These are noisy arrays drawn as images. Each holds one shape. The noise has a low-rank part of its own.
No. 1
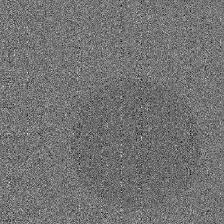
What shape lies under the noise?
disc
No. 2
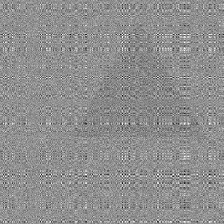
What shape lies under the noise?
triangle
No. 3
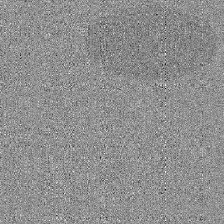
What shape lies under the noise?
ellipse
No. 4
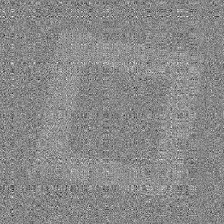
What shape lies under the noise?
square frame
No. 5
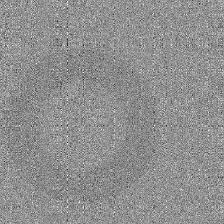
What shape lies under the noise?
ring
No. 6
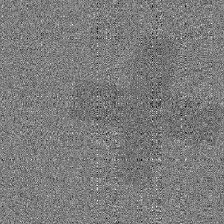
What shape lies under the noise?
cross
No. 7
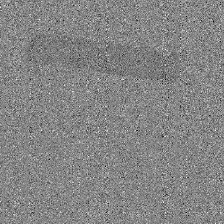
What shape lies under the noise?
bar
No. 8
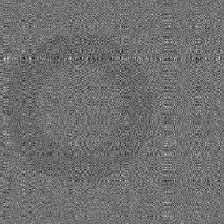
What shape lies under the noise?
ring
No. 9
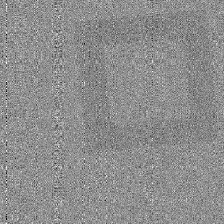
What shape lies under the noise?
square frame
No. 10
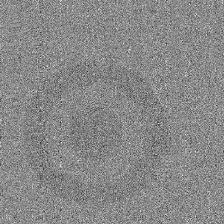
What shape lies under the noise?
bullseye
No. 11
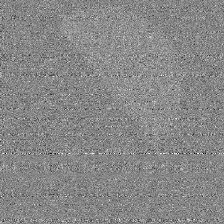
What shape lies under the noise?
half disc
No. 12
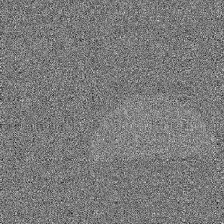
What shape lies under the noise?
half disc
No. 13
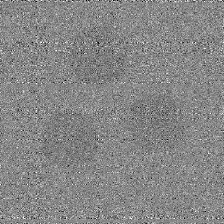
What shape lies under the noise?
three dots
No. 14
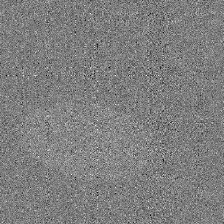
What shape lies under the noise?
ellipse
